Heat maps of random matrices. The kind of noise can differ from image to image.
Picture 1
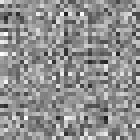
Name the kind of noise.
low rank plus noise
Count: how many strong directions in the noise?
three or four
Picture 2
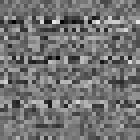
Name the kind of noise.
rows of uneven size
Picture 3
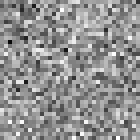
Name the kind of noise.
independent entries
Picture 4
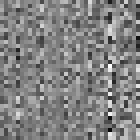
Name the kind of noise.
columns of uneven size
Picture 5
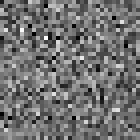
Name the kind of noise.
independent entries
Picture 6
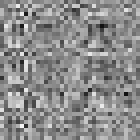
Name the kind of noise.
low rank plus noise
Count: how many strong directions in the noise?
two
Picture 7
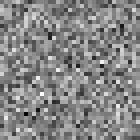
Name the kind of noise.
independent entries
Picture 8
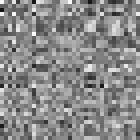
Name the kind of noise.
low rank plus noise
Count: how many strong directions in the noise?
two
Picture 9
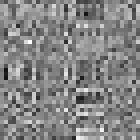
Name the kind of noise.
low rank plus noise
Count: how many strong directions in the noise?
two
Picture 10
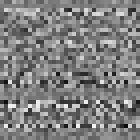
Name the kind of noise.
rows of uneven size
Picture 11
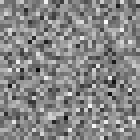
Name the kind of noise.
independent entries
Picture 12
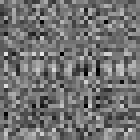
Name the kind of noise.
low rank plus noise
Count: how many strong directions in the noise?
two
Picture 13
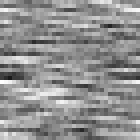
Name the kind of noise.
streaked along the rows
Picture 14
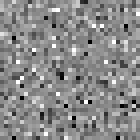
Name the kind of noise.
heavy tails
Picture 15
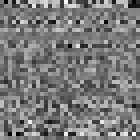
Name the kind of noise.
rows of uneven size
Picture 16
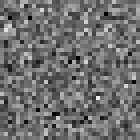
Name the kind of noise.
independent entries
